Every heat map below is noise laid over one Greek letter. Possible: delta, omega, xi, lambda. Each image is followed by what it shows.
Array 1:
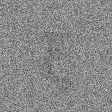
xi
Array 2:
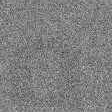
omega
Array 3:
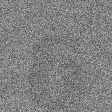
delta
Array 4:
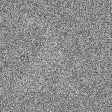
lambda
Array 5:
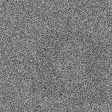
omega
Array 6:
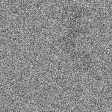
xi
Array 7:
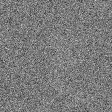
xi
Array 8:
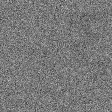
xi
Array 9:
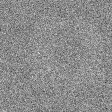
omega
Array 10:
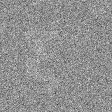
xi
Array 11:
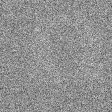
omega
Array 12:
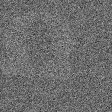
omega
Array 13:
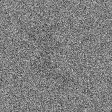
xi
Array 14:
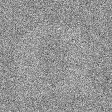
omega
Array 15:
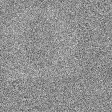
omega
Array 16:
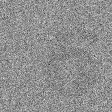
delta
